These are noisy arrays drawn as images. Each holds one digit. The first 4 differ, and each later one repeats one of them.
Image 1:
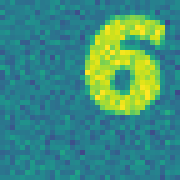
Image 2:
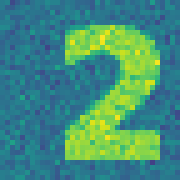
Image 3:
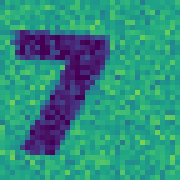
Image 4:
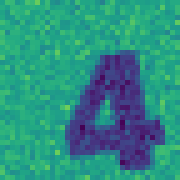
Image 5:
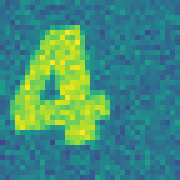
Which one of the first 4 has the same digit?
4
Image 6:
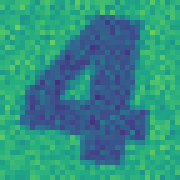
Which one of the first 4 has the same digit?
4
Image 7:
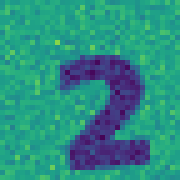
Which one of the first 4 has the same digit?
2
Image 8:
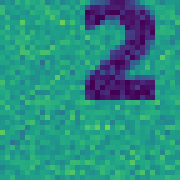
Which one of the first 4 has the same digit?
2
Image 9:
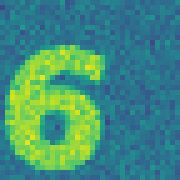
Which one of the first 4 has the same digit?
1
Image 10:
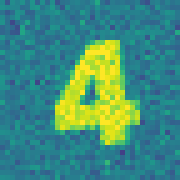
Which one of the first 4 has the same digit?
4
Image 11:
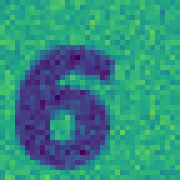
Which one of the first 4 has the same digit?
1
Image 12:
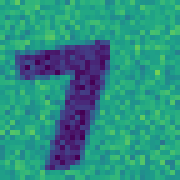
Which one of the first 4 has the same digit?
3
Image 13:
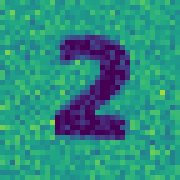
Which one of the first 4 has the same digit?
2
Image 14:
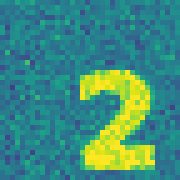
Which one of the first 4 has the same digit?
2
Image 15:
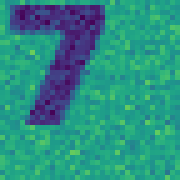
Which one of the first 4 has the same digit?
3
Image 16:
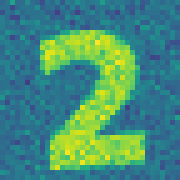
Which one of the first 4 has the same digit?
2
